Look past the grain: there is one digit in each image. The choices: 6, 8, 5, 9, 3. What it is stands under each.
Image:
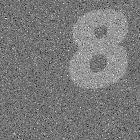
8
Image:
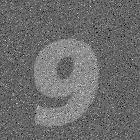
9
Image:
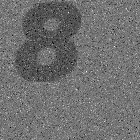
8
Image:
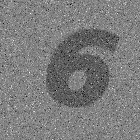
6
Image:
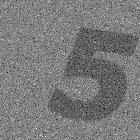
5
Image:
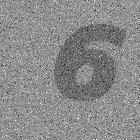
6
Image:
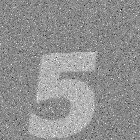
5
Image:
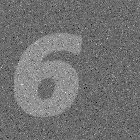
6
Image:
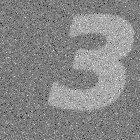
3
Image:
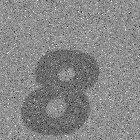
8
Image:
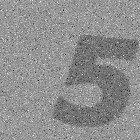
5
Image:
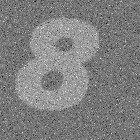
8
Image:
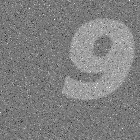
9
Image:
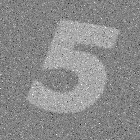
5
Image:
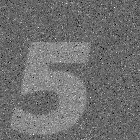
5
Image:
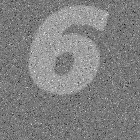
6
